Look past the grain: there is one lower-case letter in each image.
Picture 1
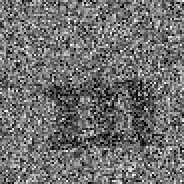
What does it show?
dark m
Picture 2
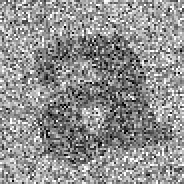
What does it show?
dark a
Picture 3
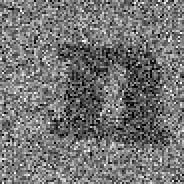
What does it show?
dark n
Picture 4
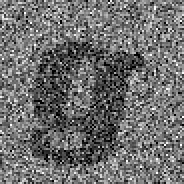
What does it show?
dark g
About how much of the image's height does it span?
two thirds
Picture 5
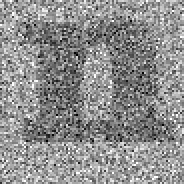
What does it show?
dark n
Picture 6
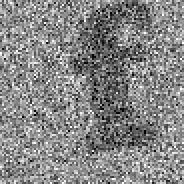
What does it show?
dark f
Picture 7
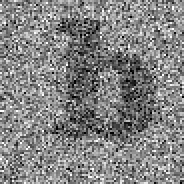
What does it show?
dark b
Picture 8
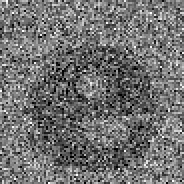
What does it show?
dark e
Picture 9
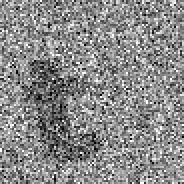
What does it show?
dark t
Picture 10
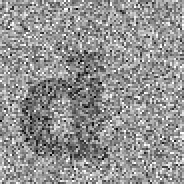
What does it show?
dark d
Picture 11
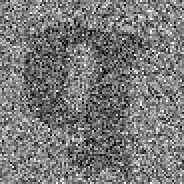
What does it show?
dark q
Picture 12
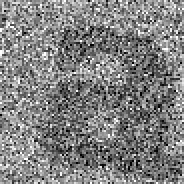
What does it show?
dark a
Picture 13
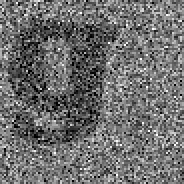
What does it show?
dark g
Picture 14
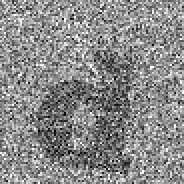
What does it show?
dark d
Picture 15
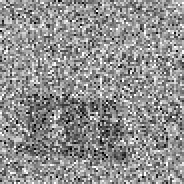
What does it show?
dark m
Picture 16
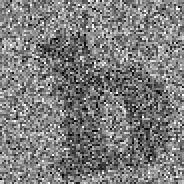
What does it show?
dark b
